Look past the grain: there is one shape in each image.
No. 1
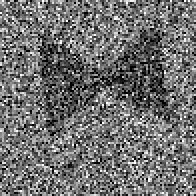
bow tie
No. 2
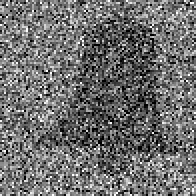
bell
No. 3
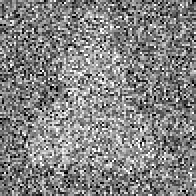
chess pawn
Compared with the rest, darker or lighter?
lighter
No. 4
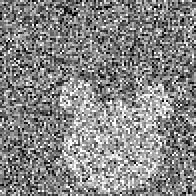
bear's head
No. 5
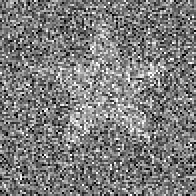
star
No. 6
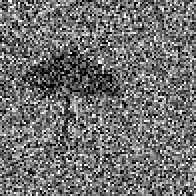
umbrella
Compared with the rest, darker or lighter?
darker
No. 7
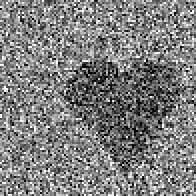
heart
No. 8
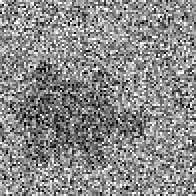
turtle
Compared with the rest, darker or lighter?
darker
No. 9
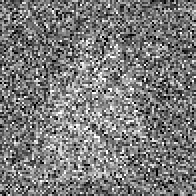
chess knight
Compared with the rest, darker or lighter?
lighter
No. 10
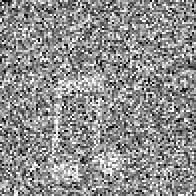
pair of musical notes
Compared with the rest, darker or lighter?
lighter
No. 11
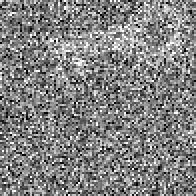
key
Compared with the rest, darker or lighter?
lighter
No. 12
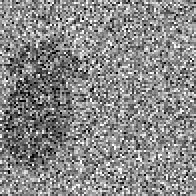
footprint
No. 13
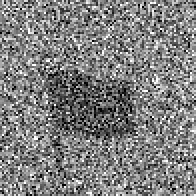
flag
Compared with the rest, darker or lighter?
darker
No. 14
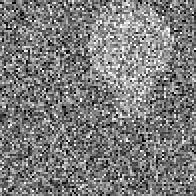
light bulb
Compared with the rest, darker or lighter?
lighter
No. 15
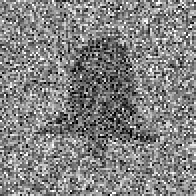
bell
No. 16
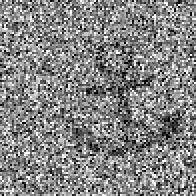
anchor
